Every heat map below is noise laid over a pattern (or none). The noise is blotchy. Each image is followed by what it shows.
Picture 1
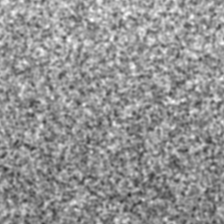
a smooth slope
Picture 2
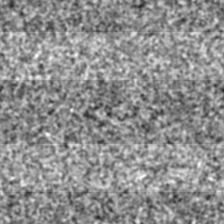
horizontal stripes
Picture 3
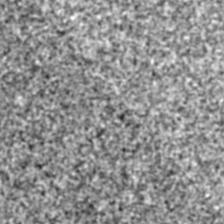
a sharp edge
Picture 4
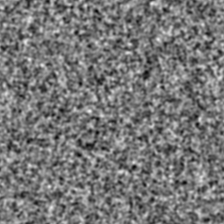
only noise
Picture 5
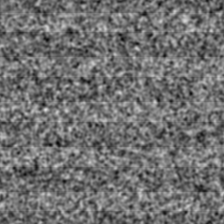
horizontal stripes
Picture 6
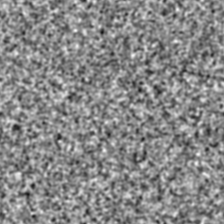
only noise
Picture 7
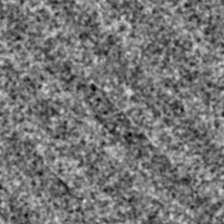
diagonal stripes
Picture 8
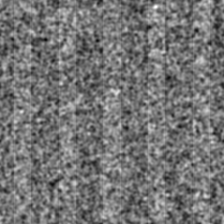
vertical stripes
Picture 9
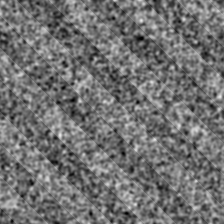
diagonal stripes
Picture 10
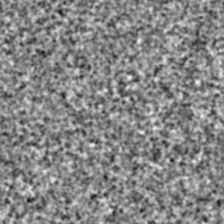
only noise
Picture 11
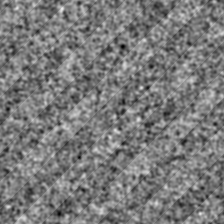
diagonal stripes
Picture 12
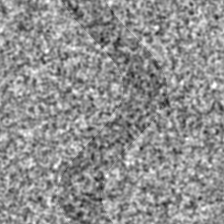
a wavy band
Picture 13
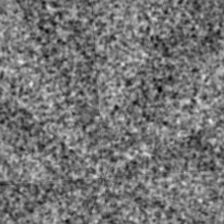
spokes from one point
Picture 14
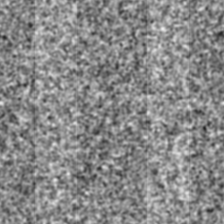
vertical stripes
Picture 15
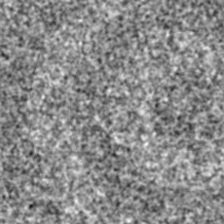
rings round one point
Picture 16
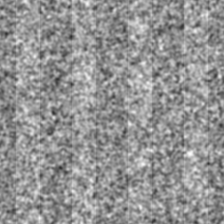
vertical stripes
